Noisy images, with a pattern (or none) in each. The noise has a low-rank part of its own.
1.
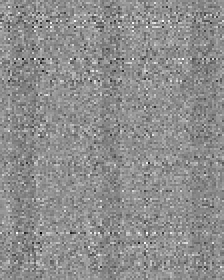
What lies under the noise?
bands of columns
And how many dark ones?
3
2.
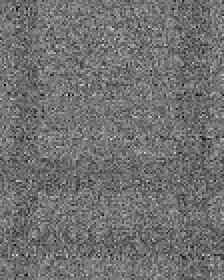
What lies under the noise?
bands of rows crossing bands of columns
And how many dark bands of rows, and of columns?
2 and 2
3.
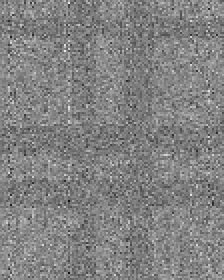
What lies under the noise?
bands of rows crossing bands of columns
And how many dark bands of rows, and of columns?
3 and 2
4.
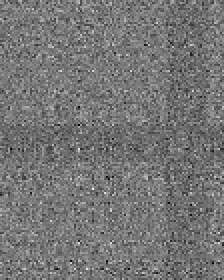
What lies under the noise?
bands of rows crossing bands of columns
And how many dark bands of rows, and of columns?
1 and 1
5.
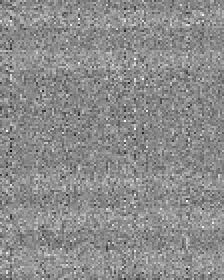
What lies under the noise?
bands of rows
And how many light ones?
5
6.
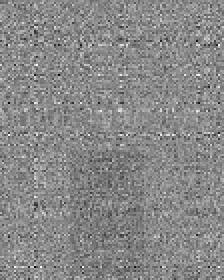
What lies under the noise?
one block
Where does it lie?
bottom middle
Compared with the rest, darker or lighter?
darker
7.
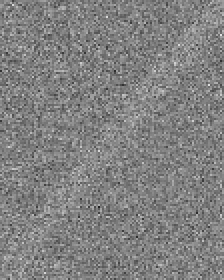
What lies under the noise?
a diagonal band
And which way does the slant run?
bottom left to top right
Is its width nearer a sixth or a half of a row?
a sixth
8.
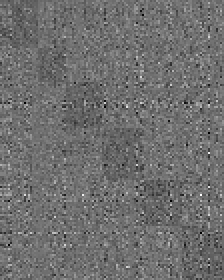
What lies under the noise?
blocks along the diagonal
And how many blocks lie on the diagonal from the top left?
6
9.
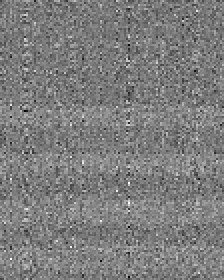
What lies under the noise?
bands of rows
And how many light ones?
4
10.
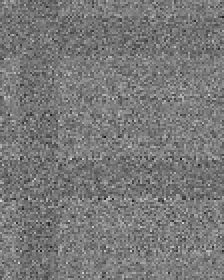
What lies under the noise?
bands of rows crossing bands of columns
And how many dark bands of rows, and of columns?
2 and 1
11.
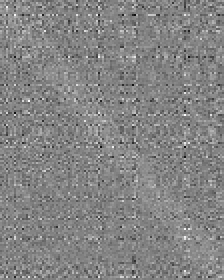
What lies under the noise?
a diagonal band
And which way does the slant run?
top left to bottom right
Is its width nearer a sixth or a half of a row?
a sixth
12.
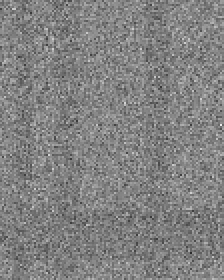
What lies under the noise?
bands of rows crossing bands of columns
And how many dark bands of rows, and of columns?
1 and 3
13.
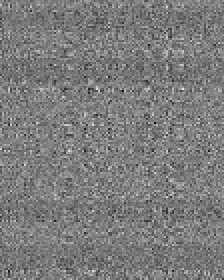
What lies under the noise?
bands of rows
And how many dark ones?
4
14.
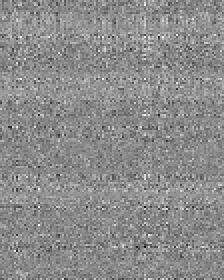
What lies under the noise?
bands of rows
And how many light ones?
3
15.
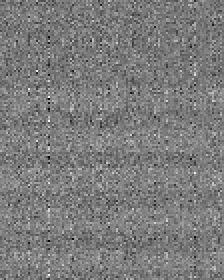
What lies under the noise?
bands of rows
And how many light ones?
5
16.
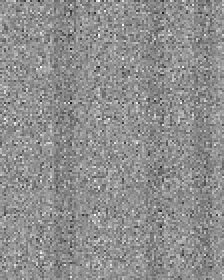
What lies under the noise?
bands of columns
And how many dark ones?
3
